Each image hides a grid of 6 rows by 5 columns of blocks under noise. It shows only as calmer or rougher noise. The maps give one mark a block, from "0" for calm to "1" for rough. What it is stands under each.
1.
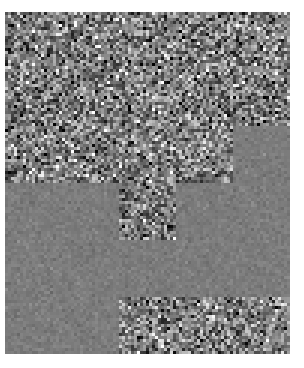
11111
11111
11110
00100
00000
00111
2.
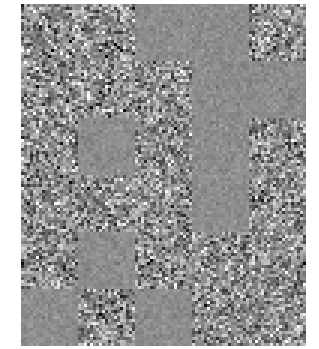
11001
11100
10101
11101
10111
01011
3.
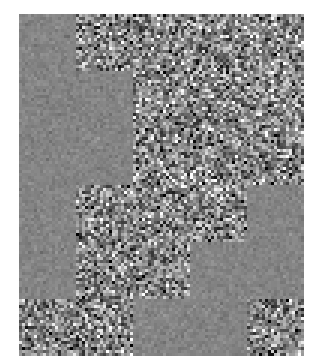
01111
00111
00111
01110
01100
11001
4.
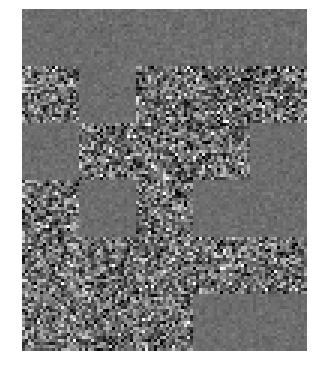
00000
10111
01110
10100
11111
11100
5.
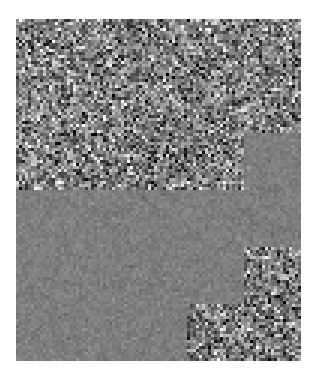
11111
11111
11110
00000
00001
00011
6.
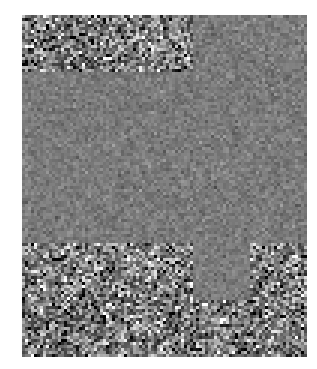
11100
00000
00000
00000
11101
11111
